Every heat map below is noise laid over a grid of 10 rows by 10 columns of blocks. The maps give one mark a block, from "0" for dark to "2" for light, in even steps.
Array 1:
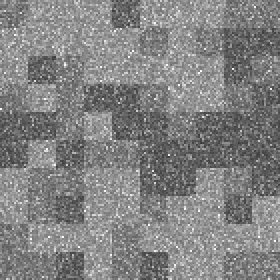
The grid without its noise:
1222022211
2222212100
2012222201
1210012210
0012001000
0201100000
2112200210
2102212202
1222122222
1102102211
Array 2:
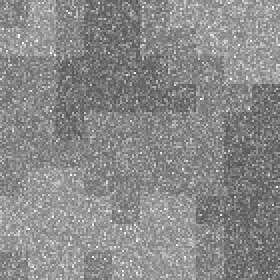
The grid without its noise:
1210012222
2210011222
1100001122
1100000110
1101111100
1111111100
1221111100
2222122000
2222222100
1221222100
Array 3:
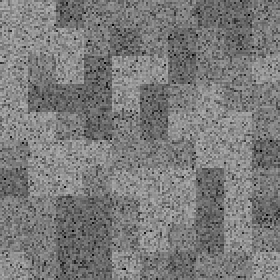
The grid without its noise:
2201111001
2221010101
2120220112
2000201211
2210102221
1222111220
0221222021
1100122020
1100121021
2100210112
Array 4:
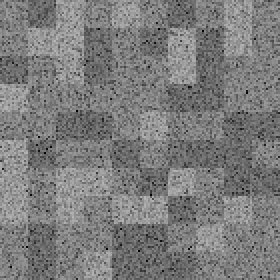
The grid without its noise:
1021210121
1220102021
0120112011
2111110011
1100121100
2011010001
2122102100
2121220121
1011001211
1012000111
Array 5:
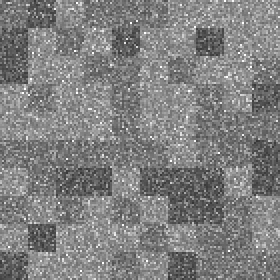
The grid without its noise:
1021112222
0212022022
0221121221
2122122120
2222122111
1111112110
2100200020
1212120012
2022212112
0222120111
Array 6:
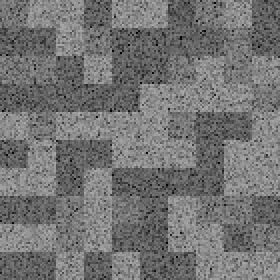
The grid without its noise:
1220220120
0021000010
1102001212
0000022221
2122221002
0200222022
2202000022
0012102110
2212002201
0020200222
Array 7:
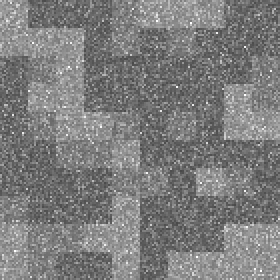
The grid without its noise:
2000122200
2220101000
0120000001
0220000021
0122101022
0011200000
0000110210
1000200000
2112200022
2100202222
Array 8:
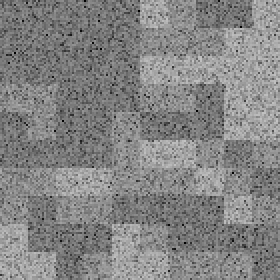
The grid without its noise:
0000021002
0000011122
0000022222
1100011022
0100100022
0000122101
1122111210
1011000021
2000210000
2201221110
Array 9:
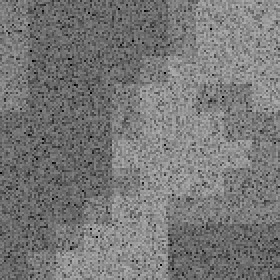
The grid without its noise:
1000001222
1000001222
1000012222
1000122112
0000122211
0000222221
0000122211
0001221111
0012220000
0122220000
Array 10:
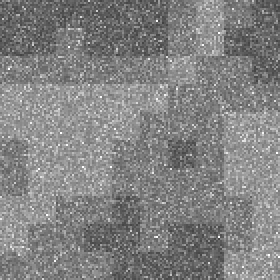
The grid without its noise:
0000001210
0010001200
1111112110
2222221111
2222211122
1222110122
1222111122
2211011112
2110010012
1111000022
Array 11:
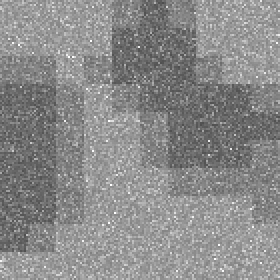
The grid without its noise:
2222101222
2222000222
1121000122
0012100001
0012210000
0012210001
0012221111
0012222221
0122222222
2222222222
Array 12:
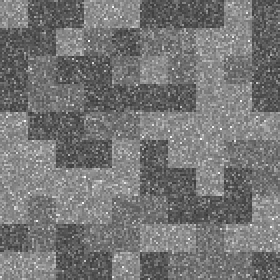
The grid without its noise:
2002200020
0021011220
0100121210
0110000220
2001122222
2200202211
2222200201
2122110002
0101122122
2200201110
